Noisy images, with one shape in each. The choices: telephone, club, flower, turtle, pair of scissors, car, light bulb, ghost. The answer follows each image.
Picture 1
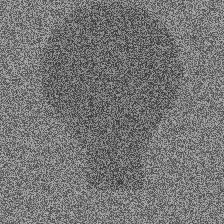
light bulb
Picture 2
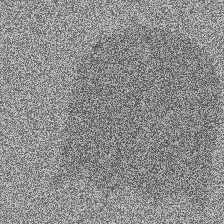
ghost
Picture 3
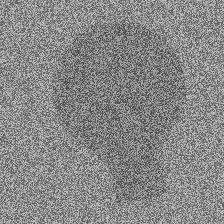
light bulb
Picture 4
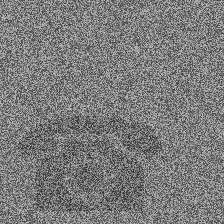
telephone
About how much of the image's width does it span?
two thirds
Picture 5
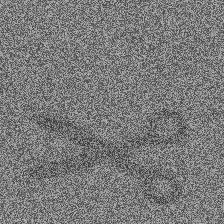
pair of scissors
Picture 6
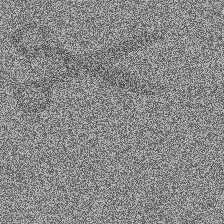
pair of scissors
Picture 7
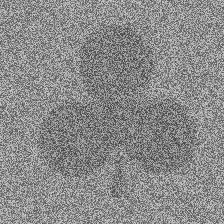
club
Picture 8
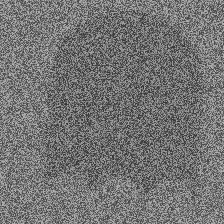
ghost
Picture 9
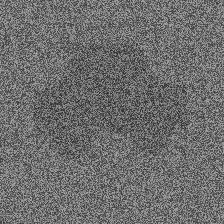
car
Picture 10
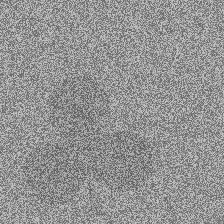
club
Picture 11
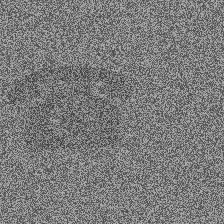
telephone
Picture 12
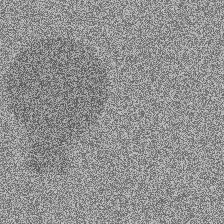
light bulb
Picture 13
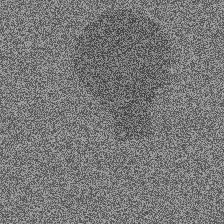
light bulb
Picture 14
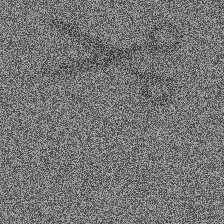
pair of scissors
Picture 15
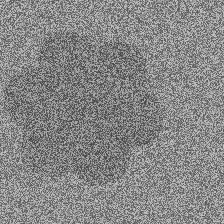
flower
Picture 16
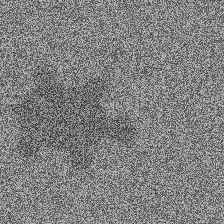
turtle
